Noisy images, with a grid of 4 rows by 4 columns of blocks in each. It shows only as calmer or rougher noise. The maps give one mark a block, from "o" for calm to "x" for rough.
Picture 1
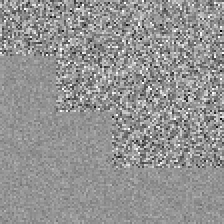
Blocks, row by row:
x x x x
o x x x
o o x x
o o o o
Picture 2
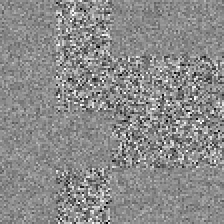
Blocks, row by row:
o x o o
o x x x
o o x x
o x o o
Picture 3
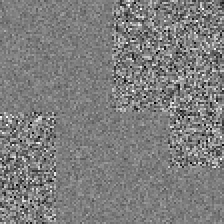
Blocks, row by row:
o o x x
o o x x
x o o x
x o o o
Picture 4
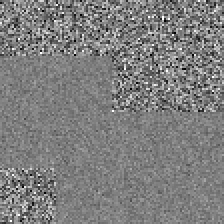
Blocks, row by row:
x x x x
o o x x
o o o o
x o o o
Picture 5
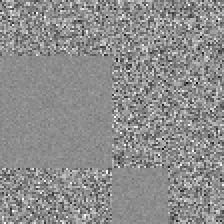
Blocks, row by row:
x x x x
o o x x
o o x x
x x o x
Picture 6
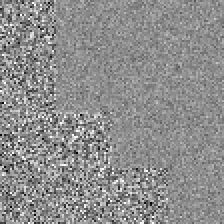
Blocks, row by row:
x o o o
x o o o
x x o o
x x x o
